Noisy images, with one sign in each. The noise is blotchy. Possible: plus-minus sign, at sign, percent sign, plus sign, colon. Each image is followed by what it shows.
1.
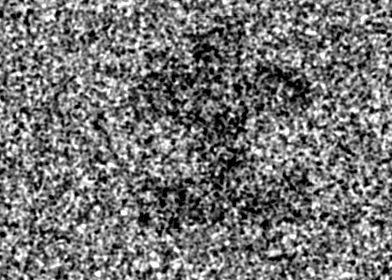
plus-minus sign
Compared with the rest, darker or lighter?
darker
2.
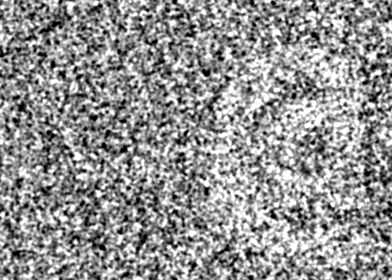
at sign
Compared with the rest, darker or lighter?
lighter
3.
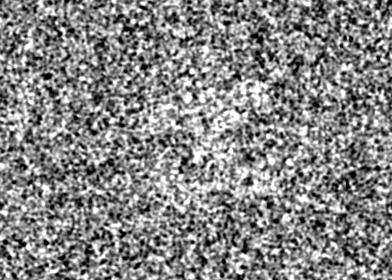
plus-minus sign
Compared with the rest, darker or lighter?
lighter
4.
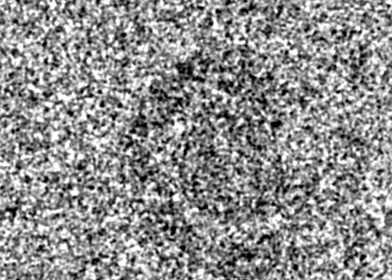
at sign
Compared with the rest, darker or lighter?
darker
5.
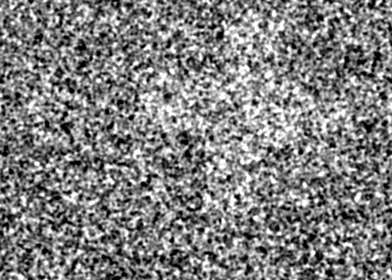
plus sign
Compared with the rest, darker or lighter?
lighter
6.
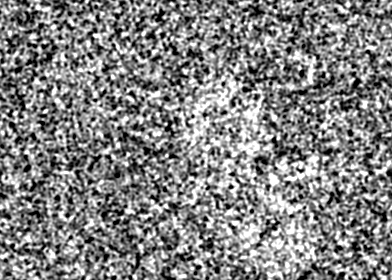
percent sign
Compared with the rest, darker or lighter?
lighter
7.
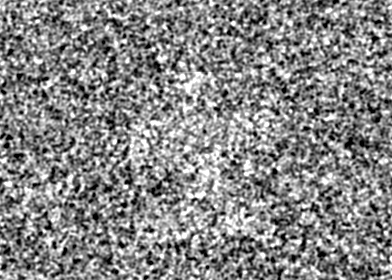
plus-minus sign
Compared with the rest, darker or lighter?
lighter
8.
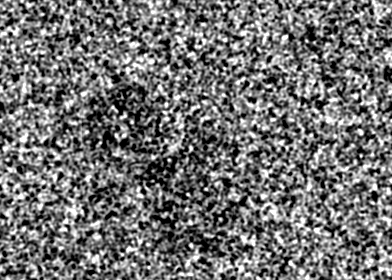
percent sign
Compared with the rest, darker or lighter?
darker
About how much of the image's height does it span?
two thirds
